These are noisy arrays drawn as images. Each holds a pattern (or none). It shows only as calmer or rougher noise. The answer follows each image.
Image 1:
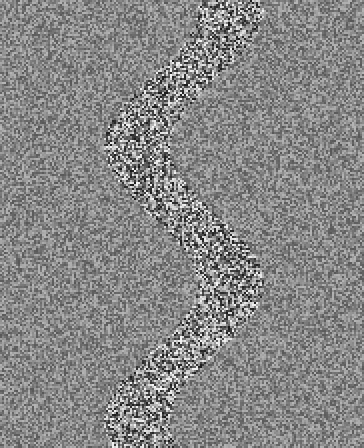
a wavy band
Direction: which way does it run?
top to bottom
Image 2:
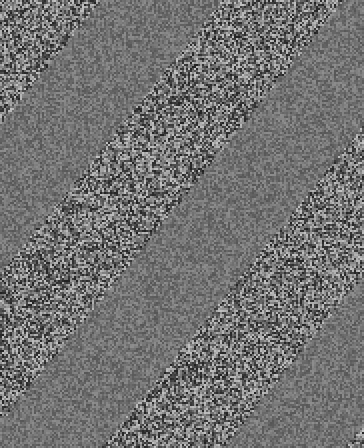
diagonal stripes
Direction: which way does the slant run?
bottom left to top right
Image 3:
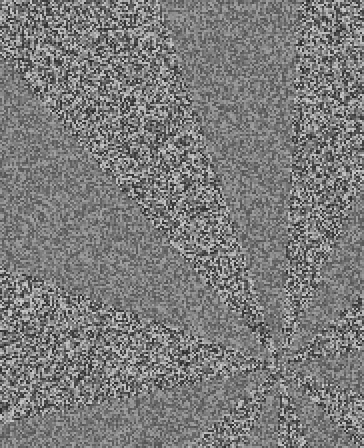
spokes from one point
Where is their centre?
bottom right
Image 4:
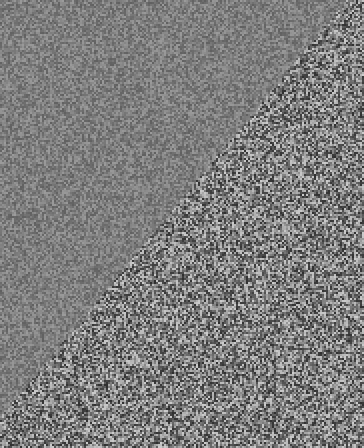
a sharp edge
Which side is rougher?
bottom right
